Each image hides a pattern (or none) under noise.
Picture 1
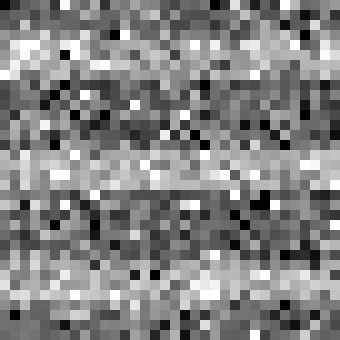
horizontal stripes
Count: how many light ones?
3
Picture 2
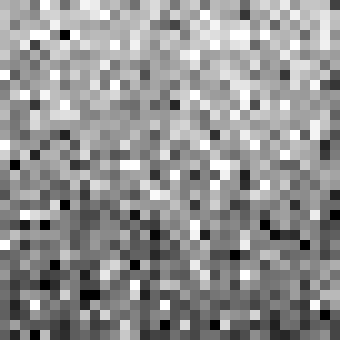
a smooth slope
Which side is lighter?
top
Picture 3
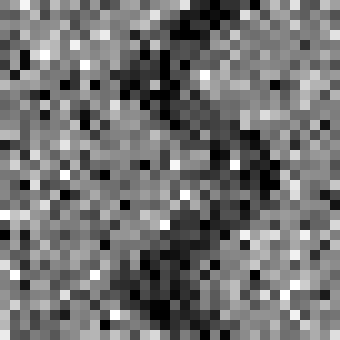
a wavy band
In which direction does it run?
top to bottom
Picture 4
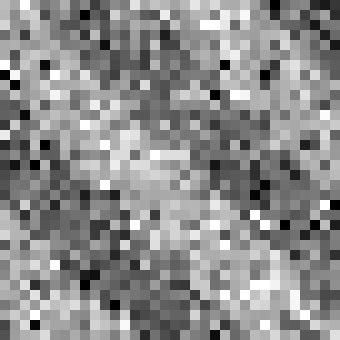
diagonal stripes
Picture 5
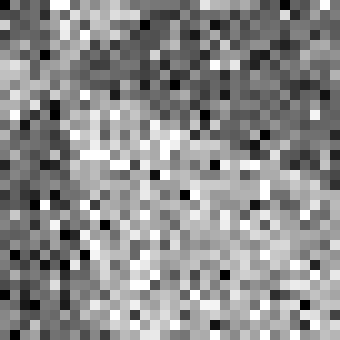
spokes from one point
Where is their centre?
top left
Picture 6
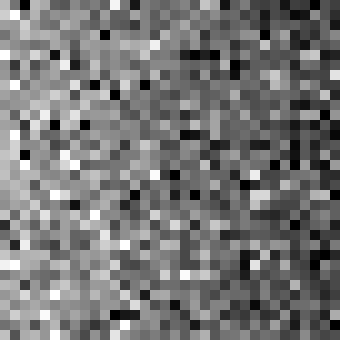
a smooth slope
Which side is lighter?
left
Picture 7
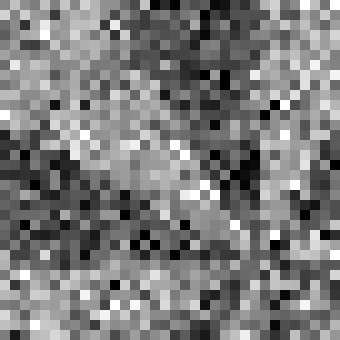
spokes from one point
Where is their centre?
bottom right
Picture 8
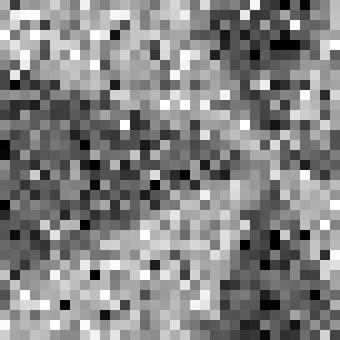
spokes from one point
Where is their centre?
middle right
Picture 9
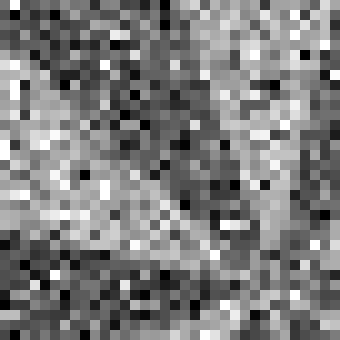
spokes from one point
